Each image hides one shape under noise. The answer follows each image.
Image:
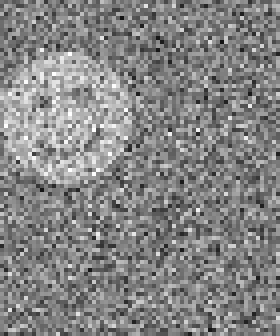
smiling face
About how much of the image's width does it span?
half
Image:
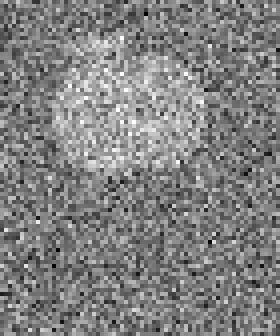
apple
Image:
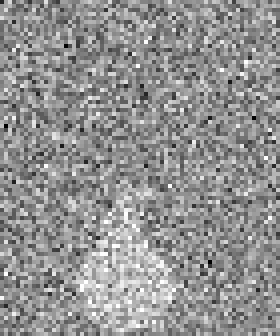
pear
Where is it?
bottom middle
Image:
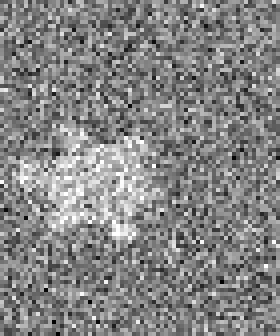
turtle
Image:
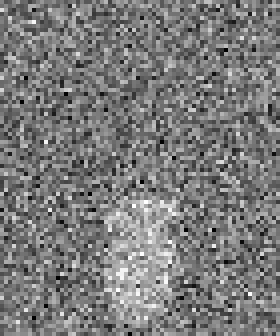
footprint
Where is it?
bottom middle
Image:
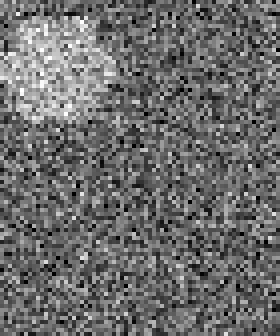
flower
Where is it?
top left
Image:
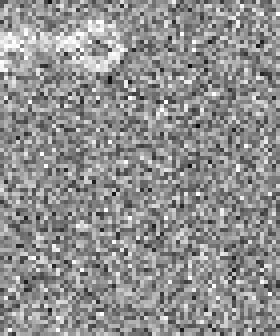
key
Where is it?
top left
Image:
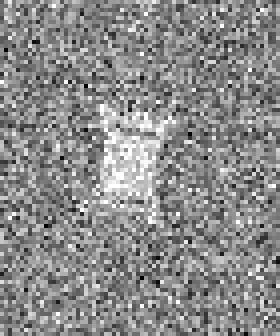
chess rook
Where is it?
centre
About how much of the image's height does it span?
a third
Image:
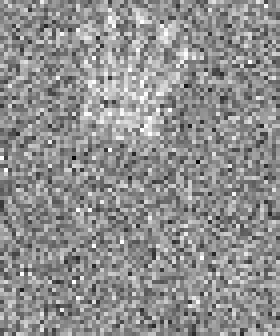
chess queen
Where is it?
top middle
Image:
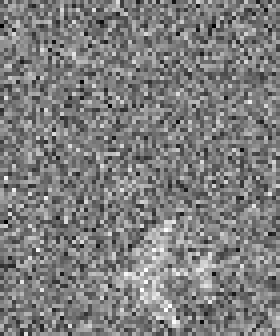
airplane
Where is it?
bottom middle
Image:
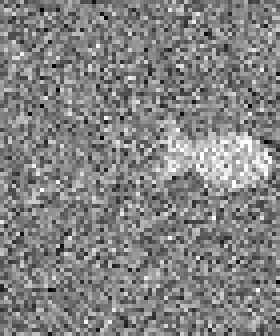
fish
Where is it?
middle right
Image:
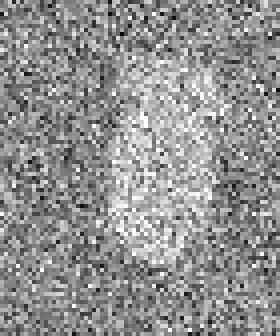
footprint
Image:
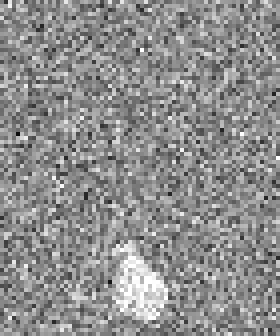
pear
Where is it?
bottom middle
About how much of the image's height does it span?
a quarter
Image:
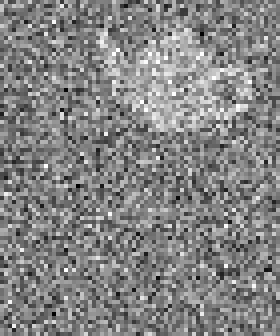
teapot
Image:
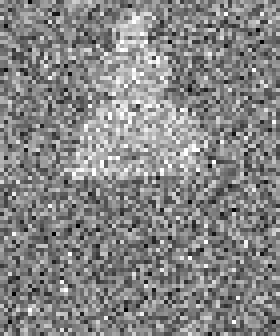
chess pawn
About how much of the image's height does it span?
half
